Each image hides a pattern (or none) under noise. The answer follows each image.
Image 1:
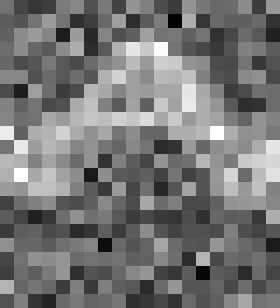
a wavy band
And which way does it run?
left to right
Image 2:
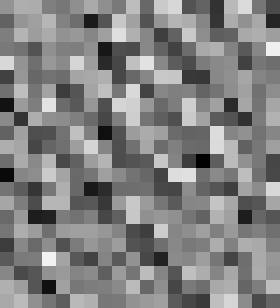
diagonal stripes
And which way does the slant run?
top left to bottom right
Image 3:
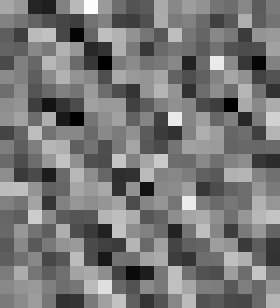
diagonal stripes
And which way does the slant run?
top left to bottom right
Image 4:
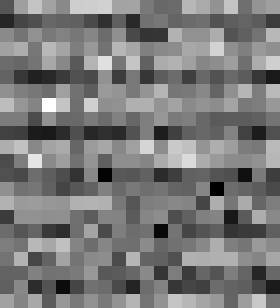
horizontal stripes
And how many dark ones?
6
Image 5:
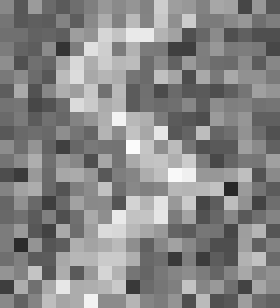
a wavy band
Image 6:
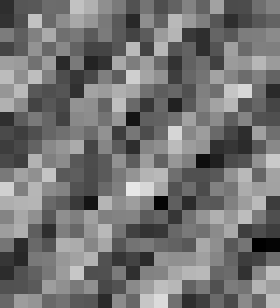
diagonal stripes
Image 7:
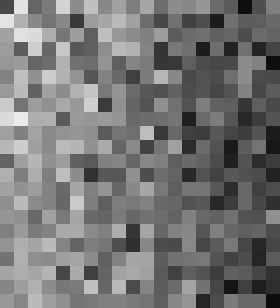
a smooth slope
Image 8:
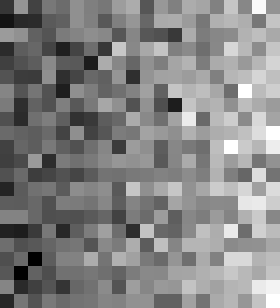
a smooth slope
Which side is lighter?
right
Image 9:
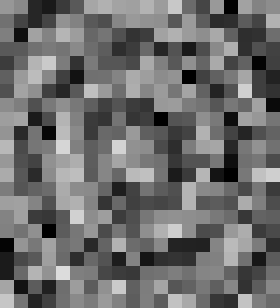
rings round one point
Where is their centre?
centre
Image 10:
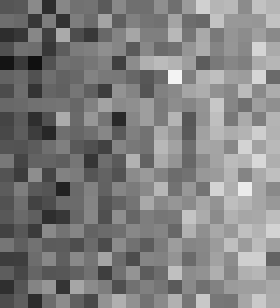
a smooth slope
